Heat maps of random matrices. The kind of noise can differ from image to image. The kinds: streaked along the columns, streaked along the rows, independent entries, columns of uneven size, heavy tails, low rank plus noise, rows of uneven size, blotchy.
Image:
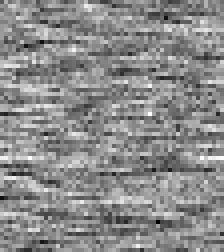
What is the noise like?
streaked along the rows
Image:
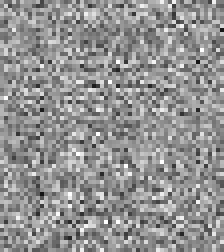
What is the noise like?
low rank plus noise
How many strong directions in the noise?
three or four
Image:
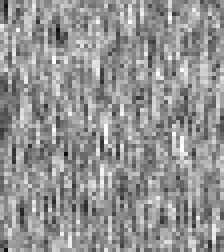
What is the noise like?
streaked along the columns
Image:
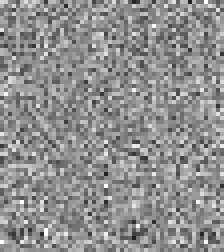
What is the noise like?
low rank plus noise
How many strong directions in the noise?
two
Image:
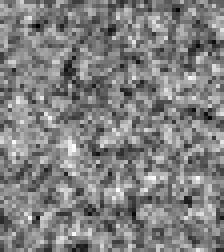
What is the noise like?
blotchy
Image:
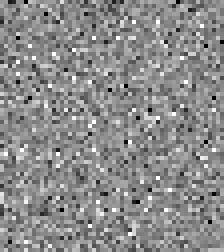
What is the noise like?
heavy tails
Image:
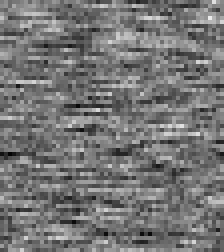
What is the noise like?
streaked along the rows
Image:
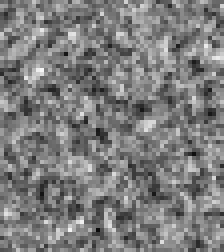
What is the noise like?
blotchy
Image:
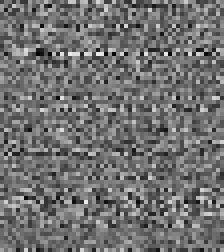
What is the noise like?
rows of uneven size
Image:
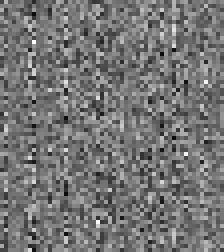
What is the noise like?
columns of uneven size
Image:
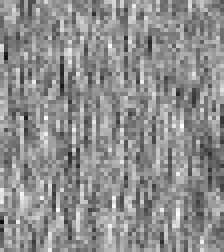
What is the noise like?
streaked along the columns
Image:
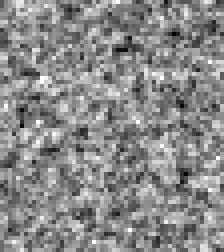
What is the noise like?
blotchy
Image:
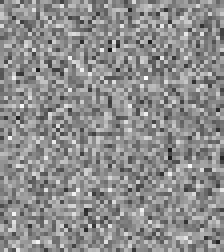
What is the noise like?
independent entries
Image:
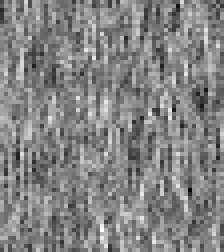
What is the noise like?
streaked along the columns
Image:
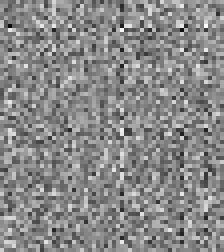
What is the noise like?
low rank plus noise
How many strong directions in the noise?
one
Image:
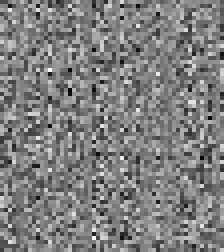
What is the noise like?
columns of uneven size
